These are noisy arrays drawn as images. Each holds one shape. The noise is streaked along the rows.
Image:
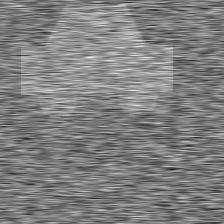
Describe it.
light car
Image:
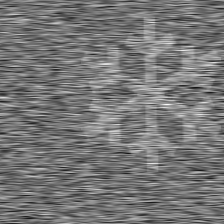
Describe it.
light snowflake
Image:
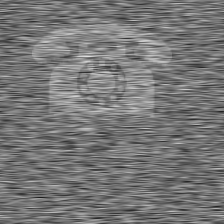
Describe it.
light telephone
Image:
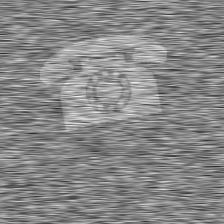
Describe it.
light telephone
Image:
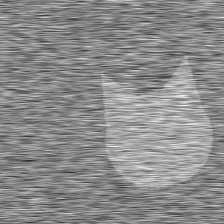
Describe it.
light cat's head
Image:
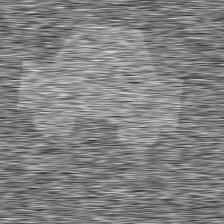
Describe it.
light car
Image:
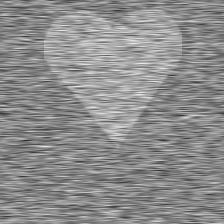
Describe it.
light heart
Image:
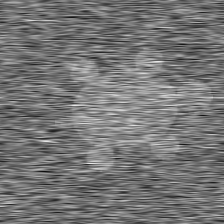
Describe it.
light turtle
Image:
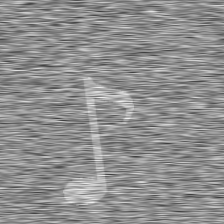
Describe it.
light musical note
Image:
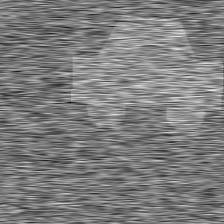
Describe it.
light car
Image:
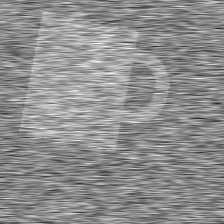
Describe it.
light cup
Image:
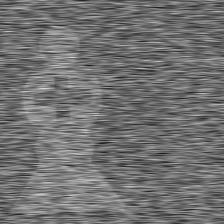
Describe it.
light chess bishop
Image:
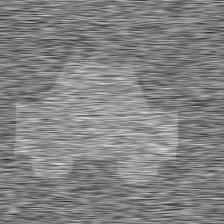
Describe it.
light car
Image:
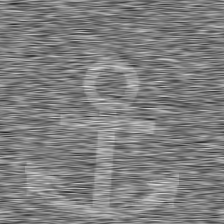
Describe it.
light anchor
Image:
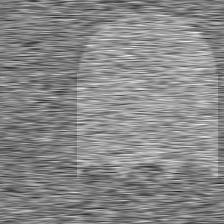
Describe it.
light ghost
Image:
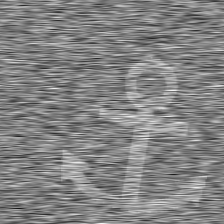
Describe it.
light anchor
